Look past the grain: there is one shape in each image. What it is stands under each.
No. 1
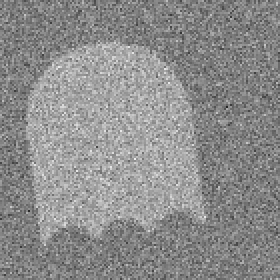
ghost
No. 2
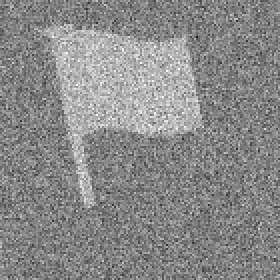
flag
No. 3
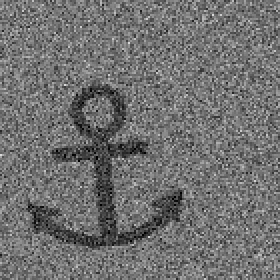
anchor
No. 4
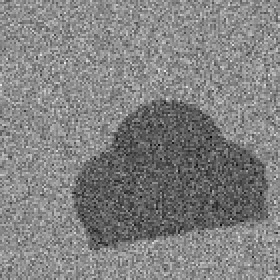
cloud
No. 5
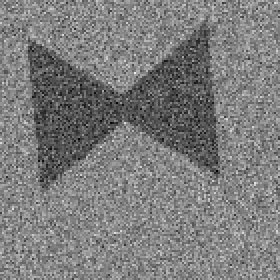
bow tie
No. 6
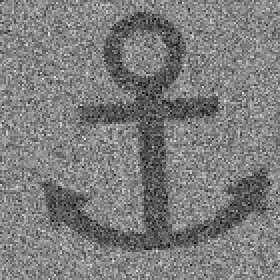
anchor
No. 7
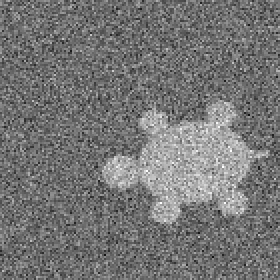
turtle
